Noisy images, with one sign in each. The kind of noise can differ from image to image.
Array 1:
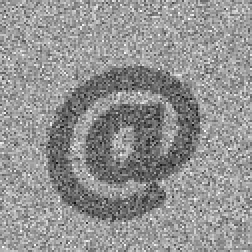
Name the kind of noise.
independent entries
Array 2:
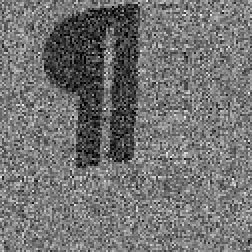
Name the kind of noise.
low rank plus noise
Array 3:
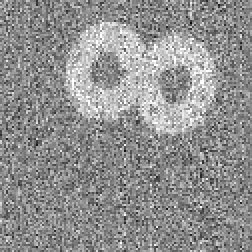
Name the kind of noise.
columns of uneven size
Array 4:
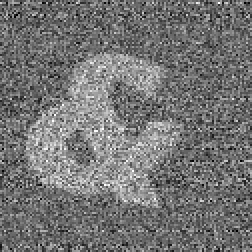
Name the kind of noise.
rows of uneven size
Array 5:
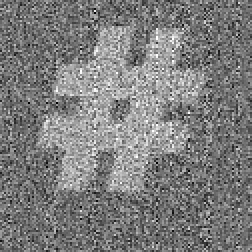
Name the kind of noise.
columns of uneven size
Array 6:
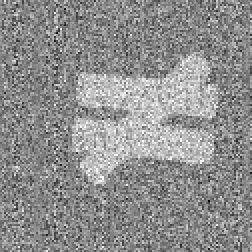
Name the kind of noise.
columns of uneven size
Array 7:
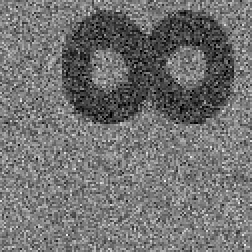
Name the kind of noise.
independent entries
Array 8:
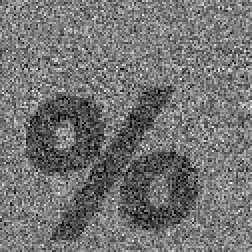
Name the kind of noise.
low rank plus noise
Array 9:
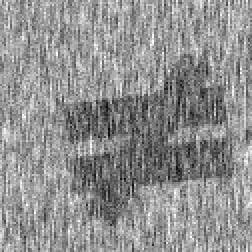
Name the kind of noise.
streaked along the columns
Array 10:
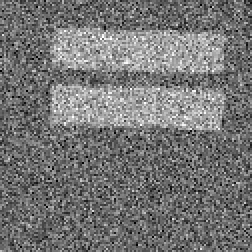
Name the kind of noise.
independent entries
